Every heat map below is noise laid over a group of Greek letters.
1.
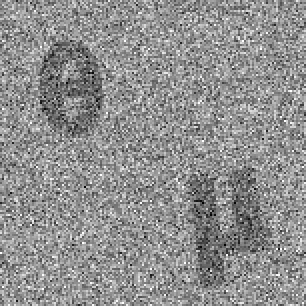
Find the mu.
bottom right
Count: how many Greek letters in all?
2
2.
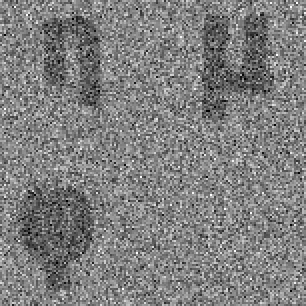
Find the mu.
top right
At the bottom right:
nothing
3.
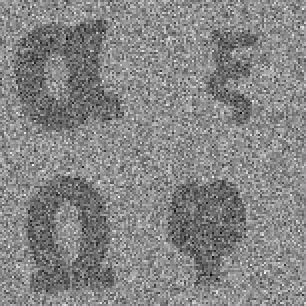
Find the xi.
top right
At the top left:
alpha
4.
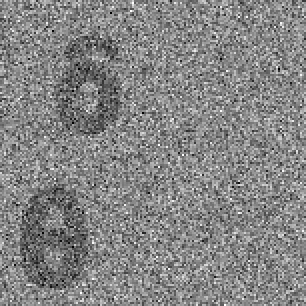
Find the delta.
top left
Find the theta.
bottom left
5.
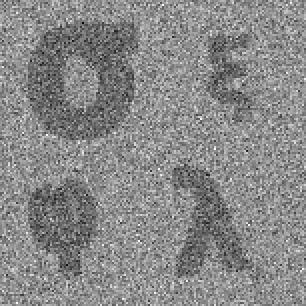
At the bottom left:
phi
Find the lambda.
bottom right
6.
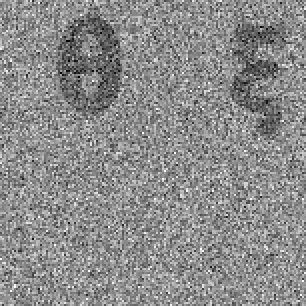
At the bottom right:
nothing
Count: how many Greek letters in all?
2
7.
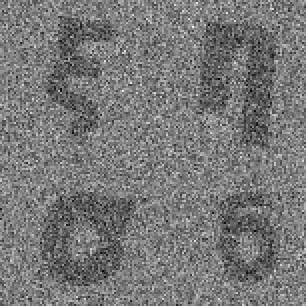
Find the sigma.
bottom left
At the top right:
eta
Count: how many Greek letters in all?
4
